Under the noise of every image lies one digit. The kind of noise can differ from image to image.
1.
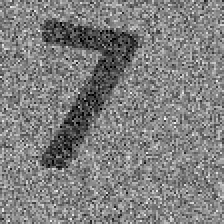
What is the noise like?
independent entries
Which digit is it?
7
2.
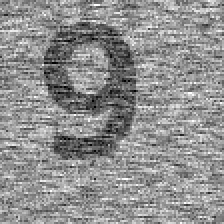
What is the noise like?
streaked along the rows
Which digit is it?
9
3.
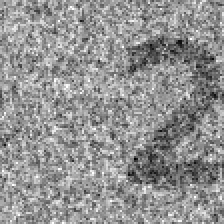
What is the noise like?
blotchy
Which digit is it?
2
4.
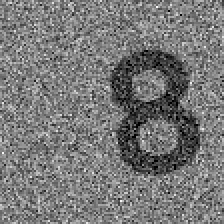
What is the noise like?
independent entries
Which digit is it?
8
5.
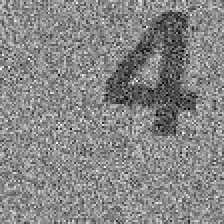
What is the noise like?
low rank plus noise
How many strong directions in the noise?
two
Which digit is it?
4
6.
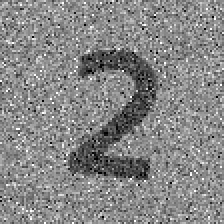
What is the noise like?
heavy tails
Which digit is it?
2
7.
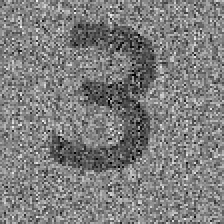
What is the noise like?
columns of uneven size
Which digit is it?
3
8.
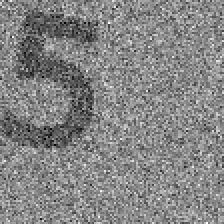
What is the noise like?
independent entries
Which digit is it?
5
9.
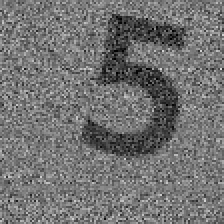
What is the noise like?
rows of uneven size
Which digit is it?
5
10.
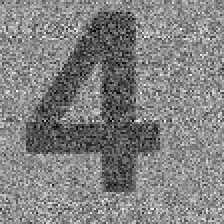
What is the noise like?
rows of uneven size
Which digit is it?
4
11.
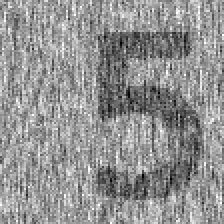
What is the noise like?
streaked along the columns
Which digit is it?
5
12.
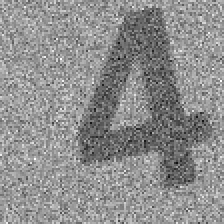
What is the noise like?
low rank plus noise
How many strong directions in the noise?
two
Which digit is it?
4
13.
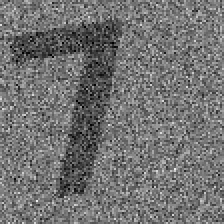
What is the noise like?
independent entries
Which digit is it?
7
